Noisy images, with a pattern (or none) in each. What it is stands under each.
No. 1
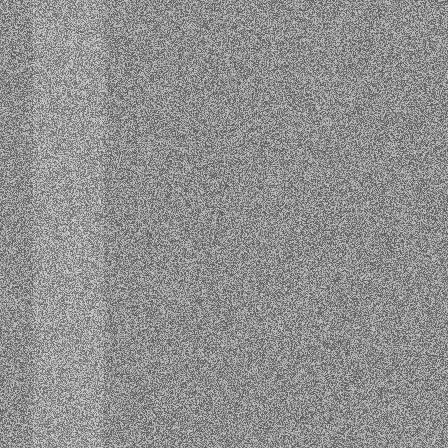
one vertical stripe
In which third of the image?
left
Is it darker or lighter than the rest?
lighter
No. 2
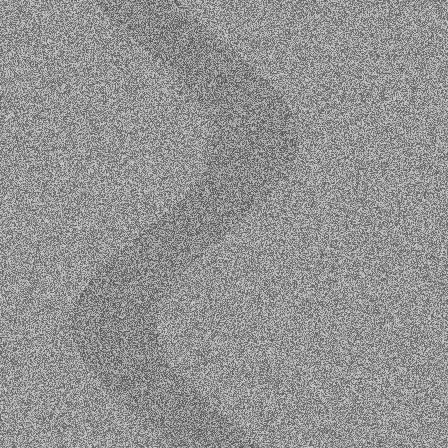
a wavy band
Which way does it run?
top to bottom
